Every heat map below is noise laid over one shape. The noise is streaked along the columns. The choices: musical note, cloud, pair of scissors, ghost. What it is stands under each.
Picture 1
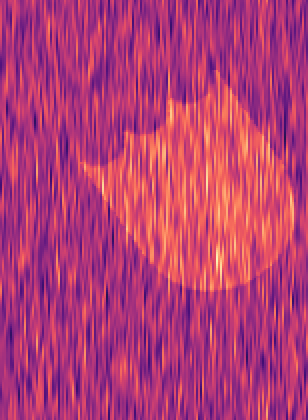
light ghost
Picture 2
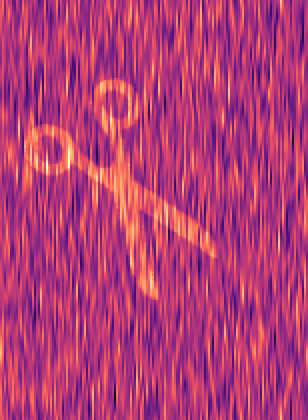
light pair of scissors
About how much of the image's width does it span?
two thirds
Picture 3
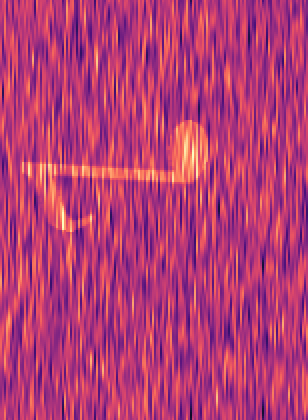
light musical note
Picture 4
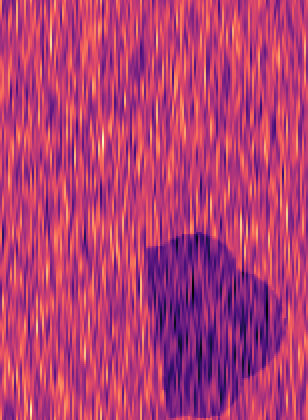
dark cloud
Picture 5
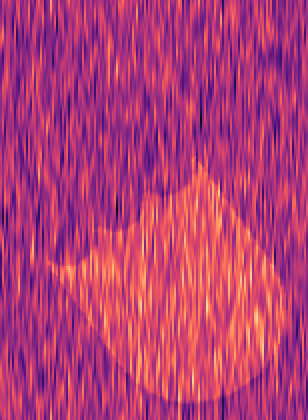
light ghost
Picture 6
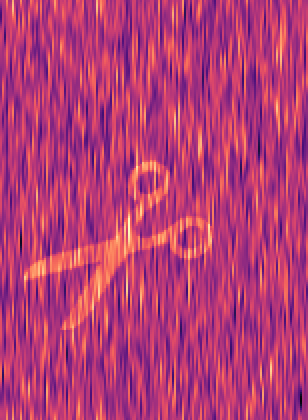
light pair of scissors
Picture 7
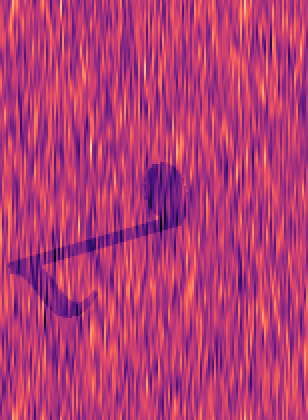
dark musical note
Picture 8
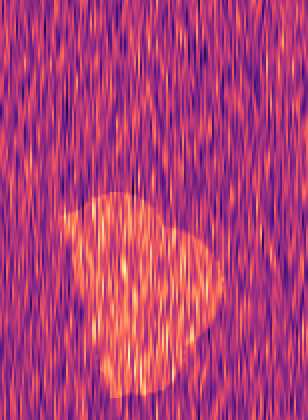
light cloud
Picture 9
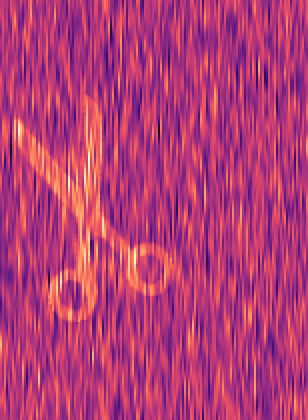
light pair of scissors
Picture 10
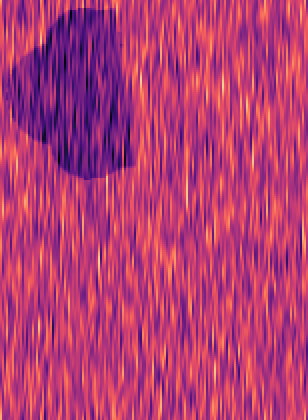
dark cloud, top left
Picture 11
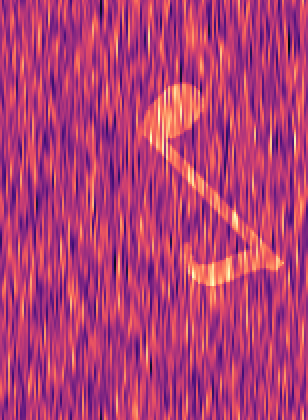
light musical note
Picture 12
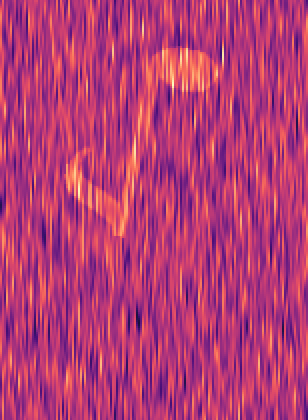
light musical note
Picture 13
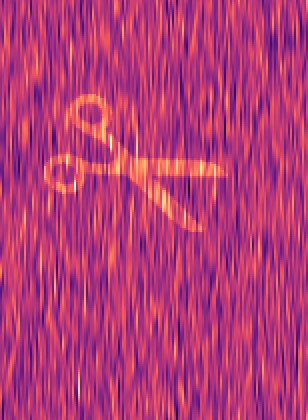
light pair of scissors
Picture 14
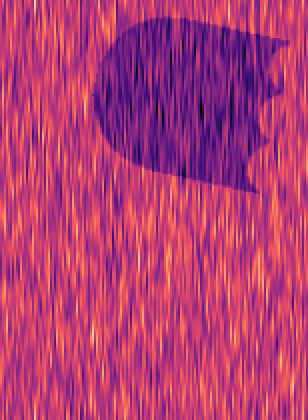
dark ghost
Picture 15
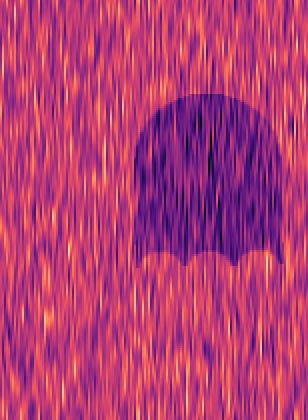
dark ghost
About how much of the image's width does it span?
half
